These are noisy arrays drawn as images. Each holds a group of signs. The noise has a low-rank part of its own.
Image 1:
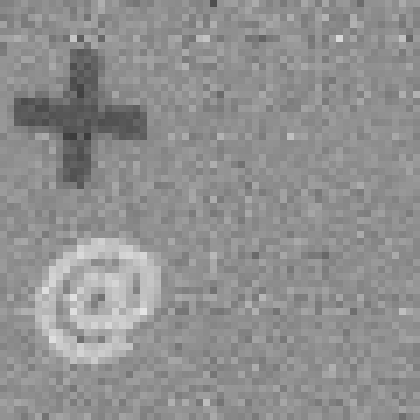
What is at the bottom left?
at sign
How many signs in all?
2
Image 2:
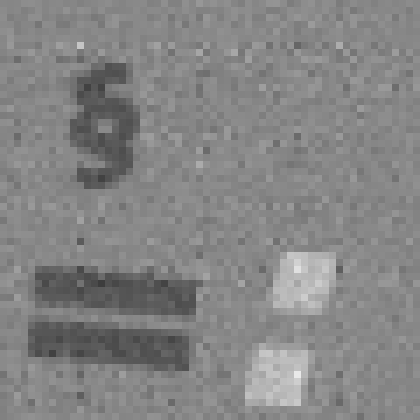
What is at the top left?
section sign
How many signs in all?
3
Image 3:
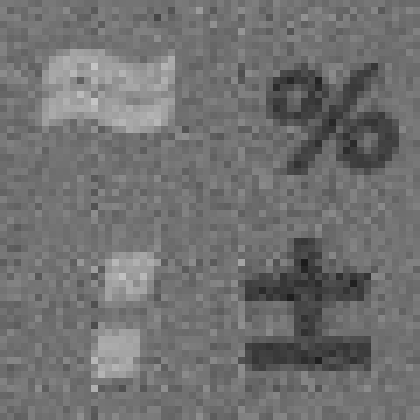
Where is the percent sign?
top right
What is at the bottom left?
colon
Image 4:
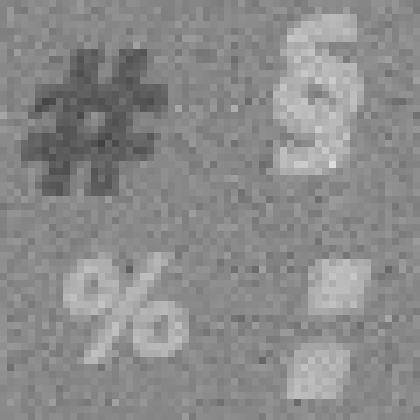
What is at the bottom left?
percent sign
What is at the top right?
section sign
